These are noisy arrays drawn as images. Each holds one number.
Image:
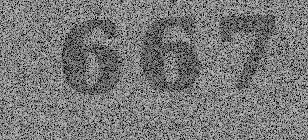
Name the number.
667
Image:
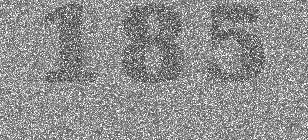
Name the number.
185
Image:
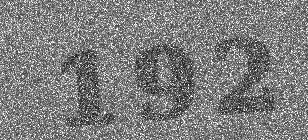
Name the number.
192
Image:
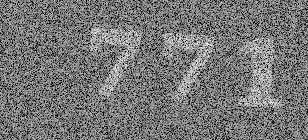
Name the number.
771
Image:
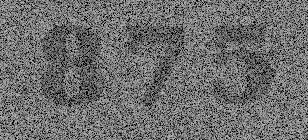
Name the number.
875
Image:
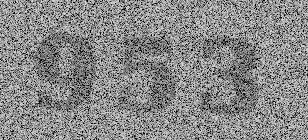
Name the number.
953
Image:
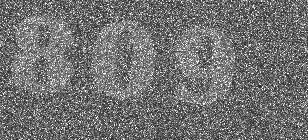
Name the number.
809
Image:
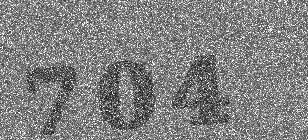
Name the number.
704
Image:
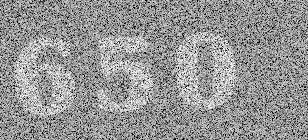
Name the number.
650
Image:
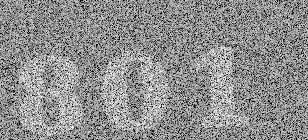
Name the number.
801
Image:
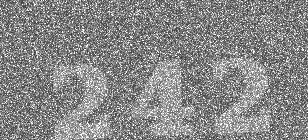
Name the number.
242
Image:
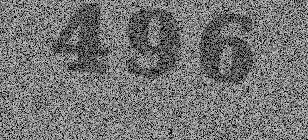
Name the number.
496
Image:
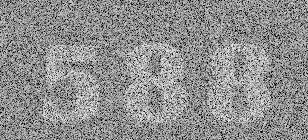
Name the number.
588
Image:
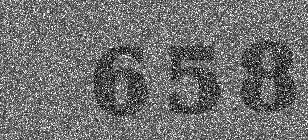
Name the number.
658
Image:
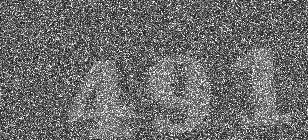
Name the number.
491
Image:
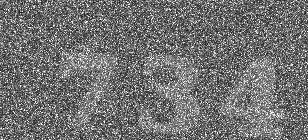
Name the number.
734
